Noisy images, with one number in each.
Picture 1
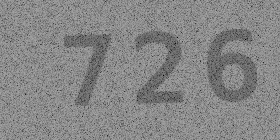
726
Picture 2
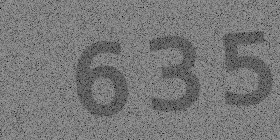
635
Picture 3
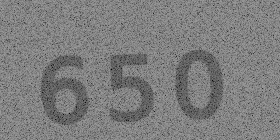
650
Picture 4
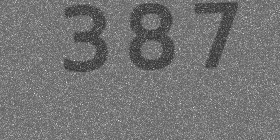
387
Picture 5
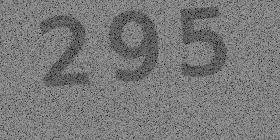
295
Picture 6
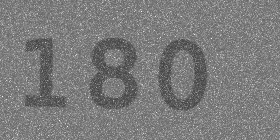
180
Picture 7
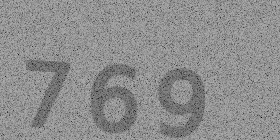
769
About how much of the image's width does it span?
two thirds
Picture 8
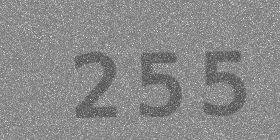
255
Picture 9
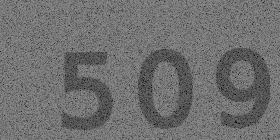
509
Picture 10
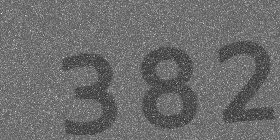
382
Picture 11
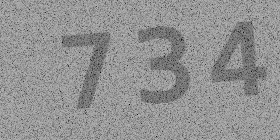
734
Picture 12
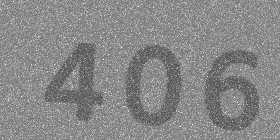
406
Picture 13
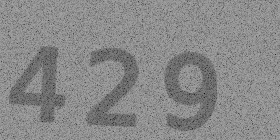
429
